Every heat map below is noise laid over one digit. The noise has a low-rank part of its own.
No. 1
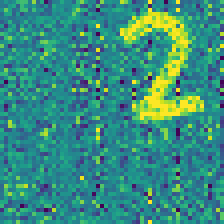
2
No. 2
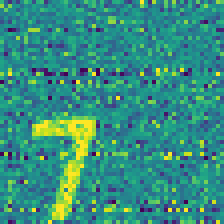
7
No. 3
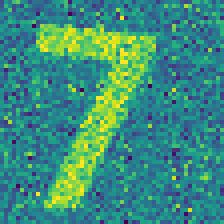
7
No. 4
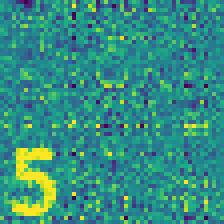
5
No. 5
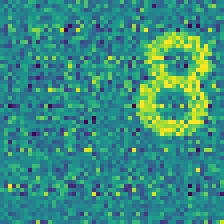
8
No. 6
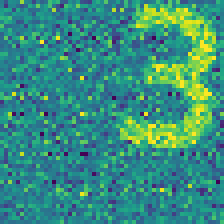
3
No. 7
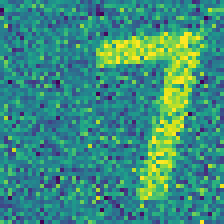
7
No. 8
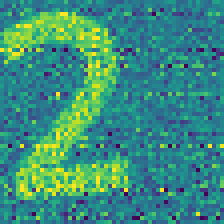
2
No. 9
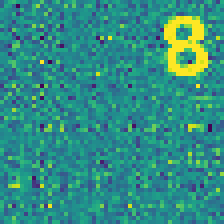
8
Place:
top right
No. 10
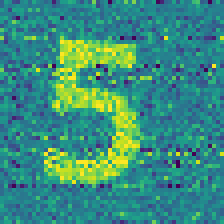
5
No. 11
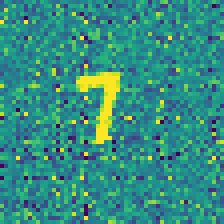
7
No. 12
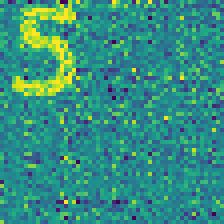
5
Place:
top left
